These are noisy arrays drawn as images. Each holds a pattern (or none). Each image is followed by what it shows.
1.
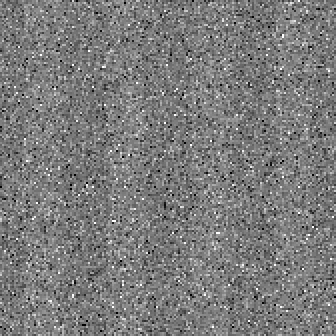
vertical stripes
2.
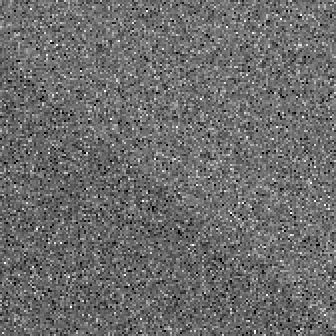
a sharp edge
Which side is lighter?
top right
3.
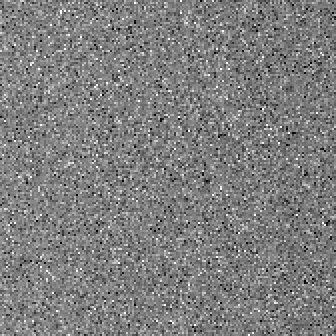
a smooth slope
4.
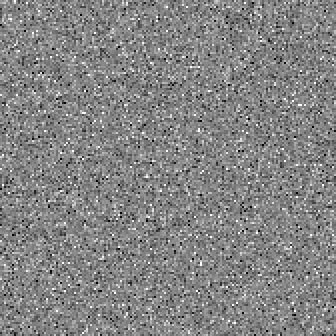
only noise
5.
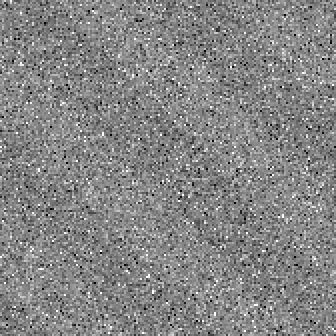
diagonal stripes
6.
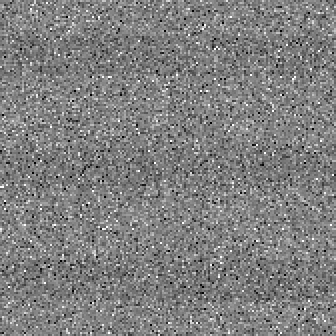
horizontal stripes
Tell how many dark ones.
3
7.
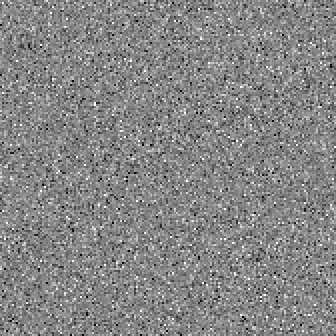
only noise
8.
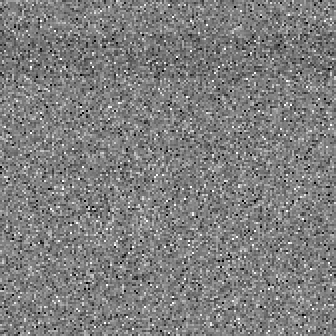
one horizontal stripe
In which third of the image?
top
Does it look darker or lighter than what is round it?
darker
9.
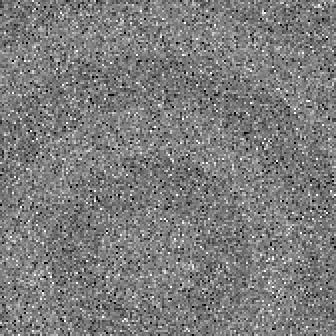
rings round one point
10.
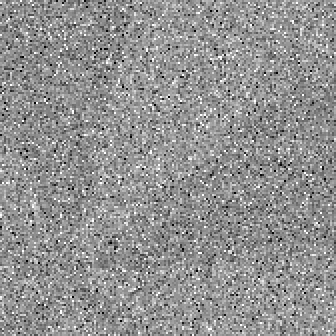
spokes from one point
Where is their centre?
bottom left
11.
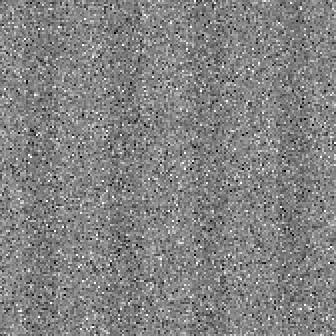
vertical stripes
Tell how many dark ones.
4
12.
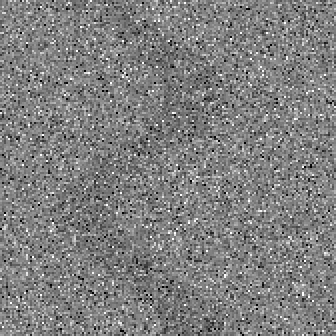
a wavy band
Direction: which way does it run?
top to bottom
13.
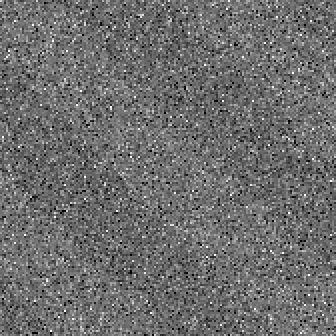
diagonal stripes
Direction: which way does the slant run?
top left to bottom right
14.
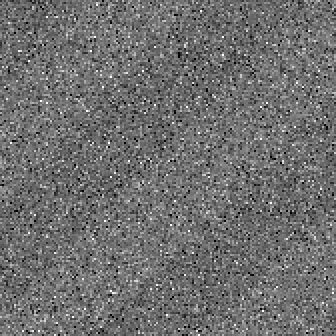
diagonal stripes
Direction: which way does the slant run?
bottom left to top right
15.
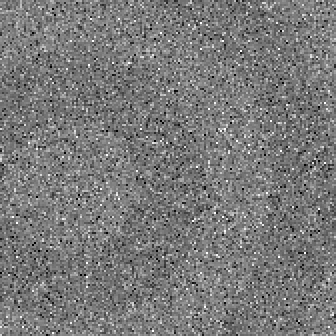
rings round one point
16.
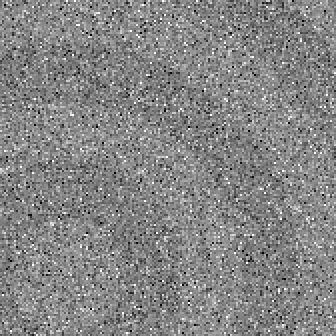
rings round one point
